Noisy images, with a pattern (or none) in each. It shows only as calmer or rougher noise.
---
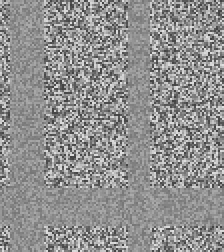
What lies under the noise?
bands of rows crossing bands of columns
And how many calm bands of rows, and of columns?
1 and 2
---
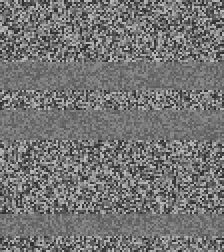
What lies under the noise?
bands of rows
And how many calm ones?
3
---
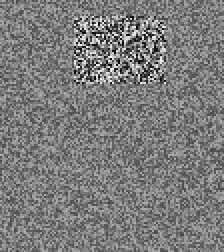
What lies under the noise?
one block
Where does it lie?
top middle
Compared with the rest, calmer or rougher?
rougher
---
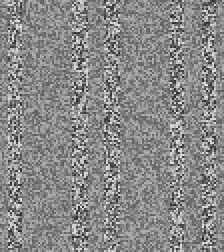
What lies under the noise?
bands of columns
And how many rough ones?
5
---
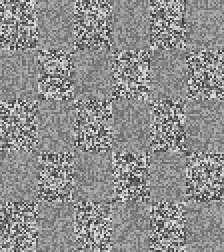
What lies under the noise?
a checkerboard
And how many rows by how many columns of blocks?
5 by 6
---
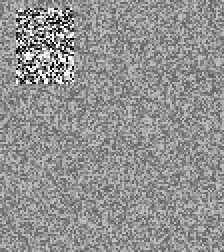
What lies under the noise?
one block
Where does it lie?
top left
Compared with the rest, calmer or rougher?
rougher
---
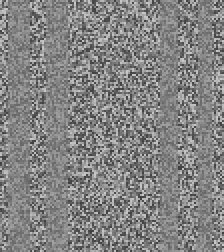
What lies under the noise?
bands of columns
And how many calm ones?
4
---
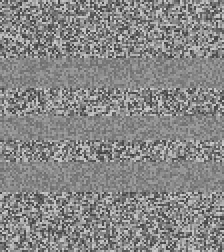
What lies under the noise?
bands of rows
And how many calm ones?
3
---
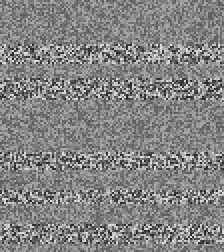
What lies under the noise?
bands of rows
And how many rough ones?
5
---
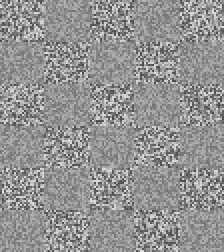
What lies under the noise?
a checkerboard
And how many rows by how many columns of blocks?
6 by 5
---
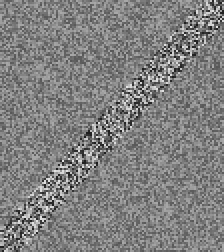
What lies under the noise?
a diagonal band
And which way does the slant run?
bottom left to top right
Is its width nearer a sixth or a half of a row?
a sixth
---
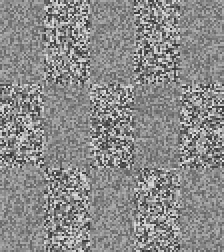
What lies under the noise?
a checkerboard
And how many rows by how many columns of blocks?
3 by 5
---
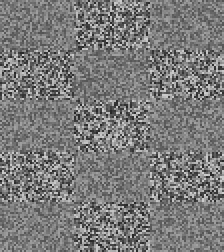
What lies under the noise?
a checkerboard
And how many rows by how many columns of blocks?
5 by 3
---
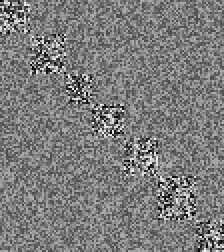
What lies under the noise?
blocks along the diagonal
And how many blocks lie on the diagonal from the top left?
7
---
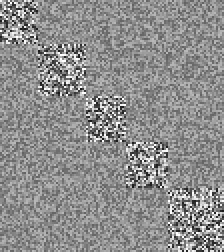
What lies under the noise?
blocks along the diagonal
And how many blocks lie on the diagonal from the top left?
5
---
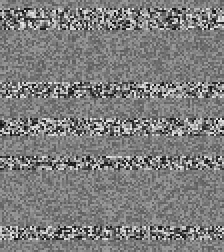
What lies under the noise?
bands of rows
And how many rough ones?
5
